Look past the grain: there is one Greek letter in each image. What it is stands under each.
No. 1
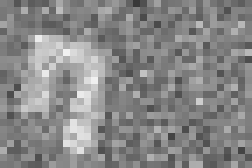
light eta
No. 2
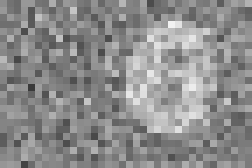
light theta
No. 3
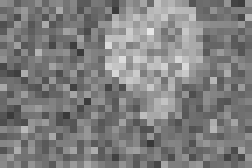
light phi
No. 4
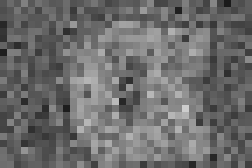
light alpha
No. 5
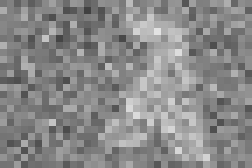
light lambda
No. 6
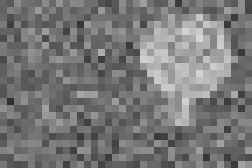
light phi
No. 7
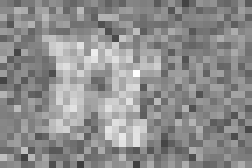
light pi
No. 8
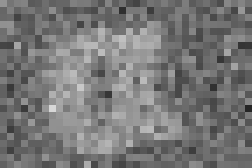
light alpha
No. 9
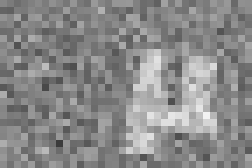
light mu
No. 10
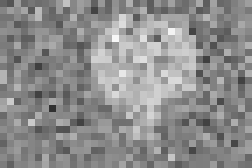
light phi
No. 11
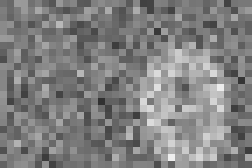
light theta
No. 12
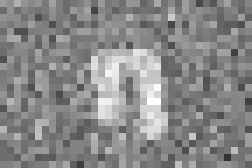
light eta
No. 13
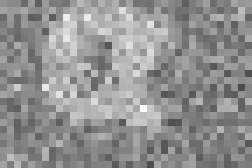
light alpha
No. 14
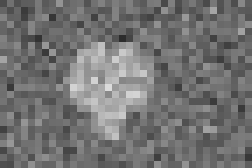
light phi
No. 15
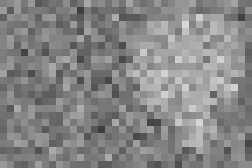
light phi
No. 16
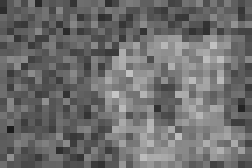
light alpha
